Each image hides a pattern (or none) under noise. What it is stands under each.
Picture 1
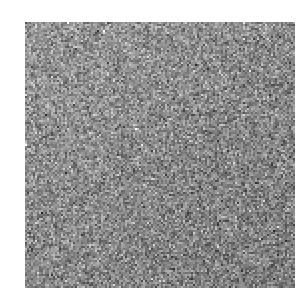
a smooth slope
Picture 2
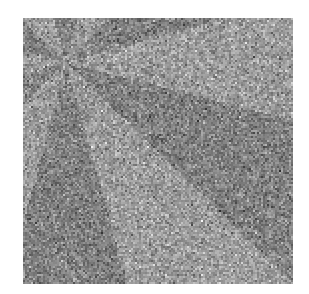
spokes from one point
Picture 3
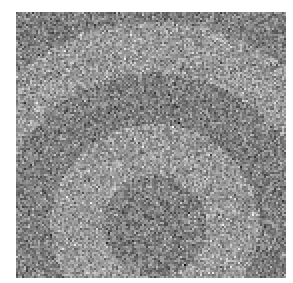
rings round one point
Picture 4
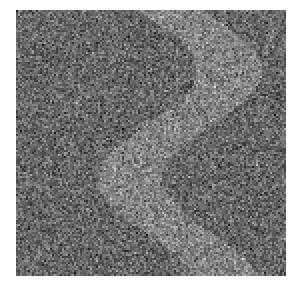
a wavy band
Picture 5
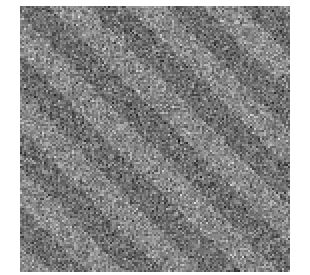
diagonal stripes
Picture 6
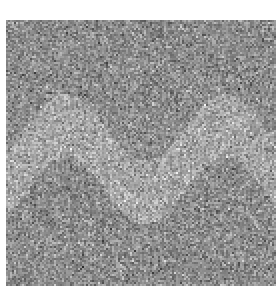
a wavy band
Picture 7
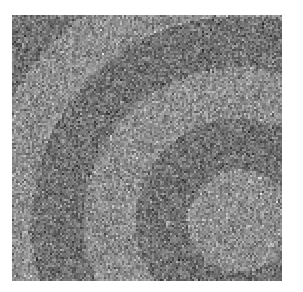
rings round one point
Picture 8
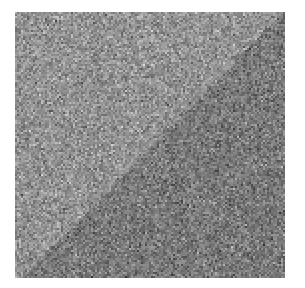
a sharp edge
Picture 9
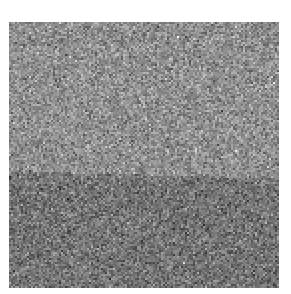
a sharp edge
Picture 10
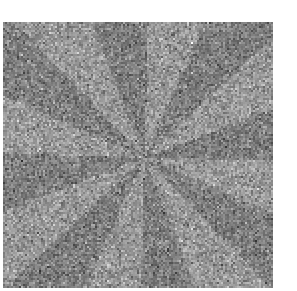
spokes from one point
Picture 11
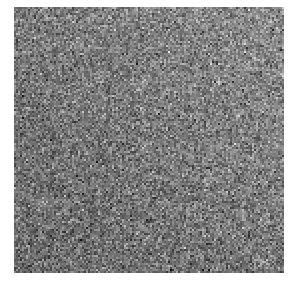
a smooth slope
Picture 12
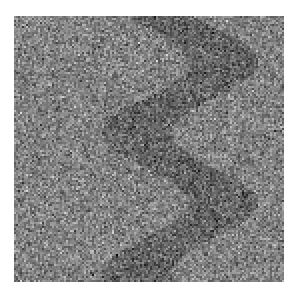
a wavy band
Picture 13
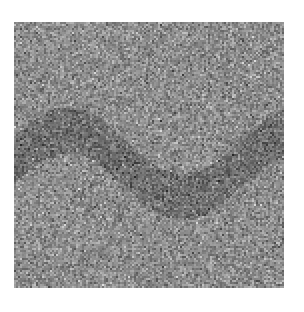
a wavy band
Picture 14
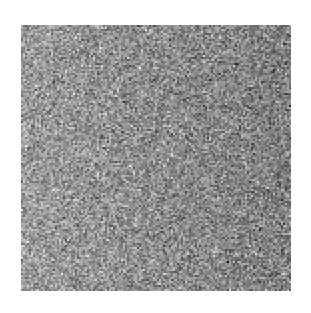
a smooth slope
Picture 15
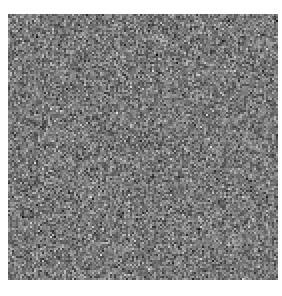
only noise
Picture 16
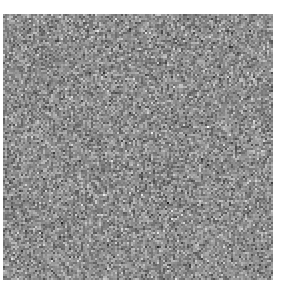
only noise
